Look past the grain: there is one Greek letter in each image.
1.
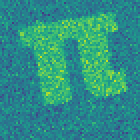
pi
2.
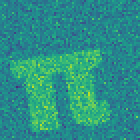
pi
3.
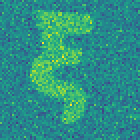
xi
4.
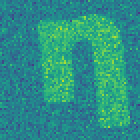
eta
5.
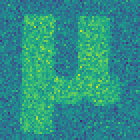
mu
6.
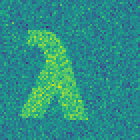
lambda
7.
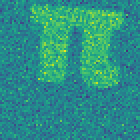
pi
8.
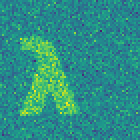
lambda
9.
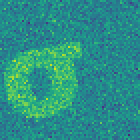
sigma
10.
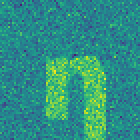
eta
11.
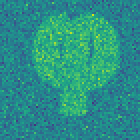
phi
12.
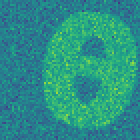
theta
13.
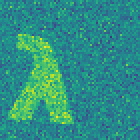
lambda
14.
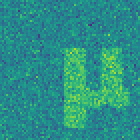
mu
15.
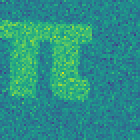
pi
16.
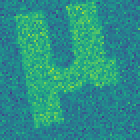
mu
